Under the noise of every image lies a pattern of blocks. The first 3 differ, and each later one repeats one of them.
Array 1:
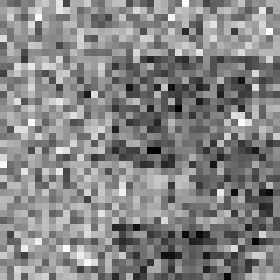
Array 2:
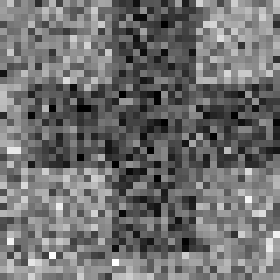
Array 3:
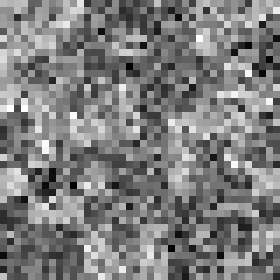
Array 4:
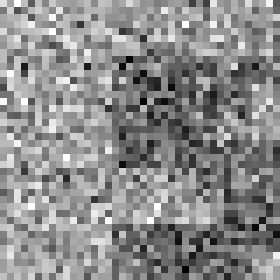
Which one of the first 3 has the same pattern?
1
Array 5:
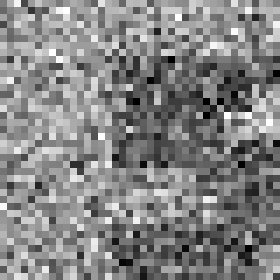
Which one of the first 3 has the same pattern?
1
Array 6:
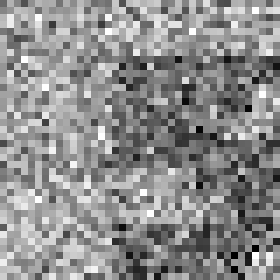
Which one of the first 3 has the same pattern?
1
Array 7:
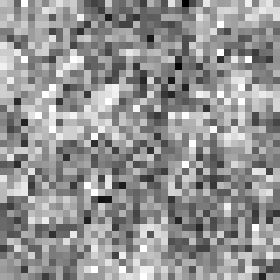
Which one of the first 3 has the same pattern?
3
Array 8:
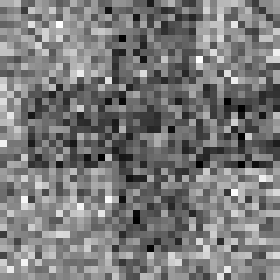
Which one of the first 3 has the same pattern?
2
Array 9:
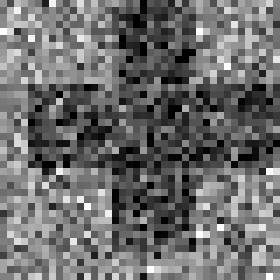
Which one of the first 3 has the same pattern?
2
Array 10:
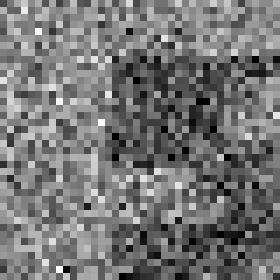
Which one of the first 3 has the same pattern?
1
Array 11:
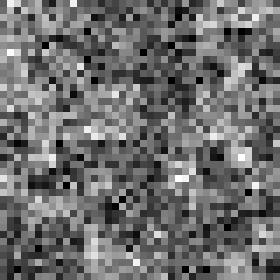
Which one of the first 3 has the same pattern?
3
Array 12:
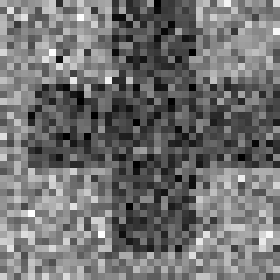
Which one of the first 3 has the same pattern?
2
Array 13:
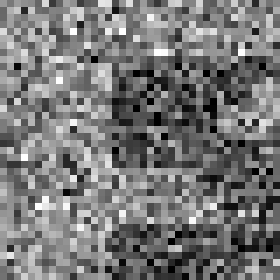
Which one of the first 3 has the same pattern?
1
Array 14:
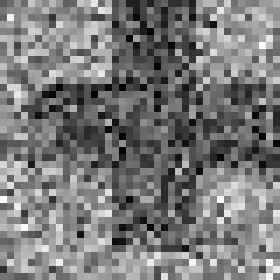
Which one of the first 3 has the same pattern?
2
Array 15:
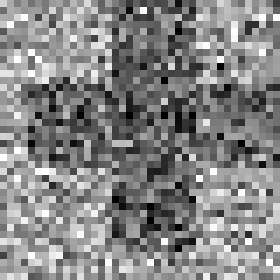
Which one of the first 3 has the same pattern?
2
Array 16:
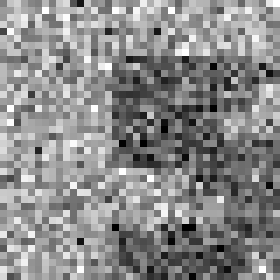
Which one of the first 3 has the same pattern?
1
